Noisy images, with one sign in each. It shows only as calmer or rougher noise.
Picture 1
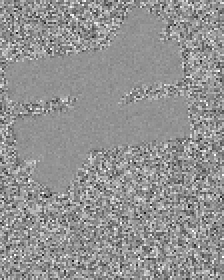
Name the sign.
not-equal sign
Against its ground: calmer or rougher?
calmer
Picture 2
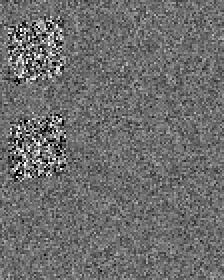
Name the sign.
colon
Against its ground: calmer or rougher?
rougher
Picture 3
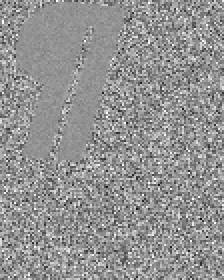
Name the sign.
pilcrow
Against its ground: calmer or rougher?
calmer
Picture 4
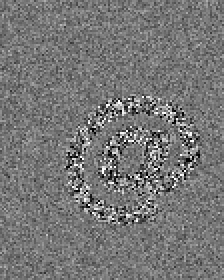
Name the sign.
at sign
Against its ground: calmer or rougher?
rougher
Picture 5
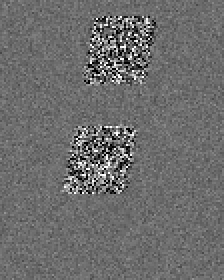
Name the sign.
colon
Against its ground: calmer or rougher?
rougher
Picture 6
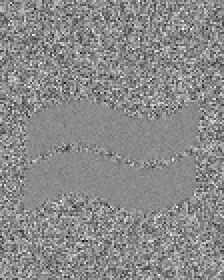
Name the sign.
approximately sign
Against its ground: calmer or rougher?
calmer
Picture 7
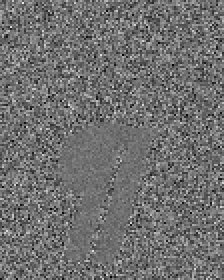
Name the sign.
pilcrow
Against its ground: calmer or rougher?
calmer
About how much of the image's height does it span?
half
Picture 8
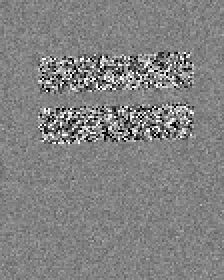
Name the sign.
equals sign
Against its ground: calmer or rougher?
rougher
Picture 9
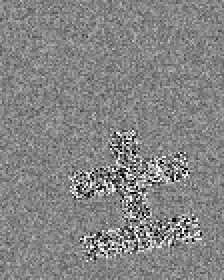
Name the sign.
plus-minus sign
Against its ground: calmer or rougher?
rougher
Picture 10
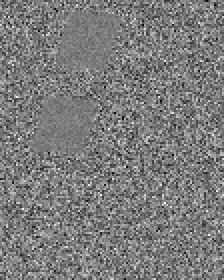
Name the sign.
colon
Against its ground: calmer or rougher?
calmer
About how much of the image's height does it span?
half
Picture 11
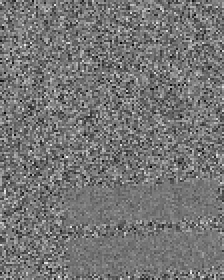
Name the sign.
equals sign
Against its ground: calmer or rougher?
calmer
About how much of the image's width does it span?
two thirds
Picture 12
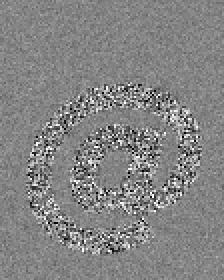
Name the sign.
at sign
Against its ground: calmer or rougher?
rougher
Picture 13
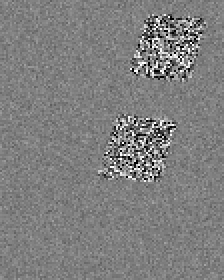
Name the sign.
colon
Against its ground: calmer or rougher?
rougher
